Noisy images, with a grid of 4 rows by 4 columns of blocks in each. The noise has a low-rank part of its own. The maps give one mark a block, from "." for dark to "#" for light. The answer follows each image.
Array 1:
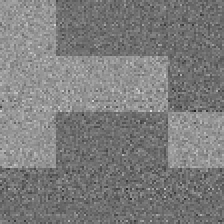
# . . .
# # # .
# . . #
. . . .
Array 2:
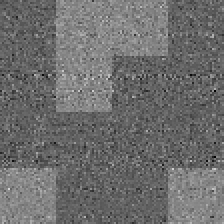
. # # .
. # . .
. . . .
# . . #
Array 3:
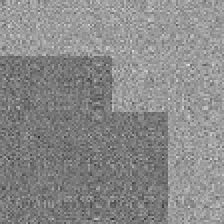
# # # #
. . # #
. . . #
. . . #
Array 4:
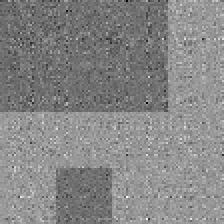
. . . #
. . . #
# # # #
# . # #
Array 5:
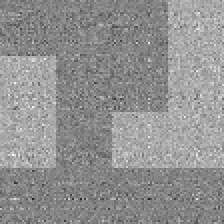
. . . #
# . . #
# . # #
. . . .
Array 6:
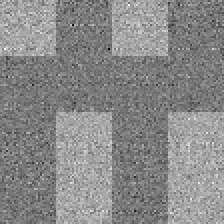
# . # .
. . . .
. # . #
. # . #
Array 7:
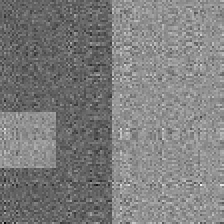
. . # #
. . # #
# . # #
. . # #
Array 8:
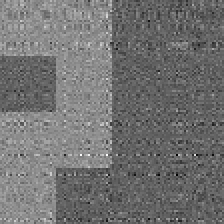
# # . .
. # . .
# # . .
# . . .
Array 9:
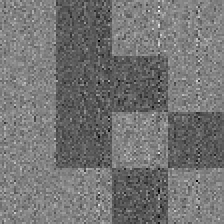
# . # #
# . . #
# . # .
# # . #
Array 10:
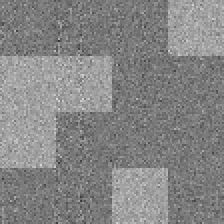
. . . #
# # . .
# . . .
. . # .
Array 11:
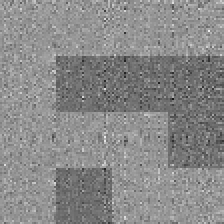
# # # #
# . . .
# # # .
# . # #
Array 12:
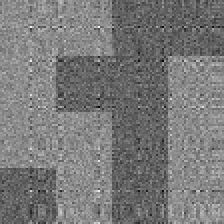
# # . .
# . . #
# # . #
. # . #
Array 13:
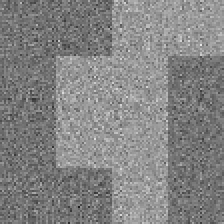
. . # #
. # # .
. # # .
. . # .
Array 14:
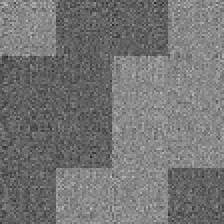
# . . #
. . # #
. . # #
. # # .
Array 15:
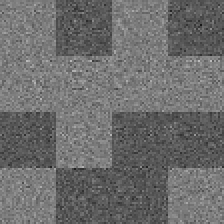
# . # .
# # # #
. # . .
# . . #
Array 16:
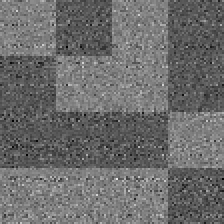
# . # .
. # # .
. . . #
# # # .
